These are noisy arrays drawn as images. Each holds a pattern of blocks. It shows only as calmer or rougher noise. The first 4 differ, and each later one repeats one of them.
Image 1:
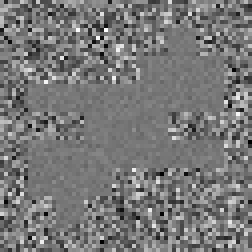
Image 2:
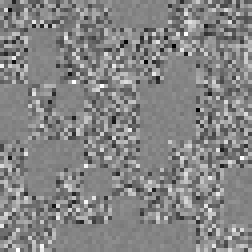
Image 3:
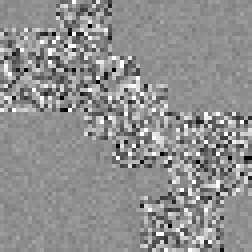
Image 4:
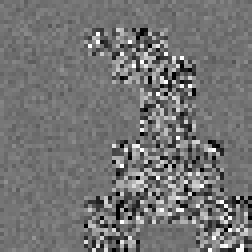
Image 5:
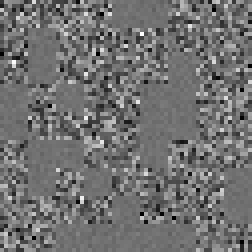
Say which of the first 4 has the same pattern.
2
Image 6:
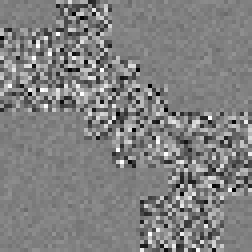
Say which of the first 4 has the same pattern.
3
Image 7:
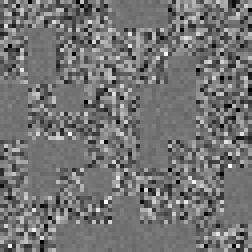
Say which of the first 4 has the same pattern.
2
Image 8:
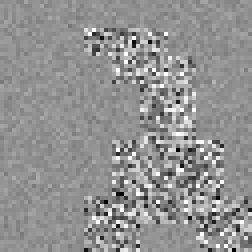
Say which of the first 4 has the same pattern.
4
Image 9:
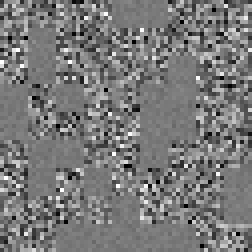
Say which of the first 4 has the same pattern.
2
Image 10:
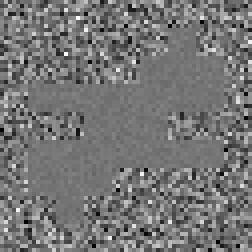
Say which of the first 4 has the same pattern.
1
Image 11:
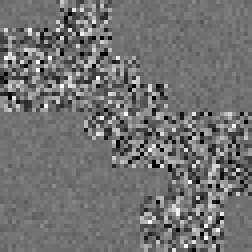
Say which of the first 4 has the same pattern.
3
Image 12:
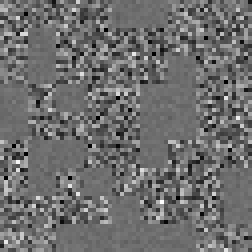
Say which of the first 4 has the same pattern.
2
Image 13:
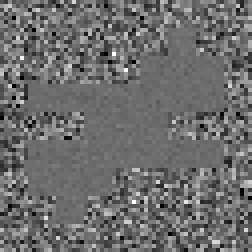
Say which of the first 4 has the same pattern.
1
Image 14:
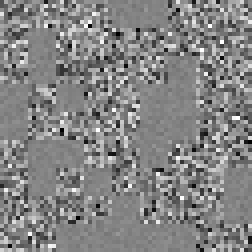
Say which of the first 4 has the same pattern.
2
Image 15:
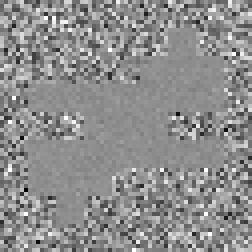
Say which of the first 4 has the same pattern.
1
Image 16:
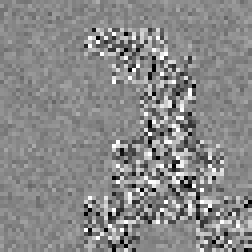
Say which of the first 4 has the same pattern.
4
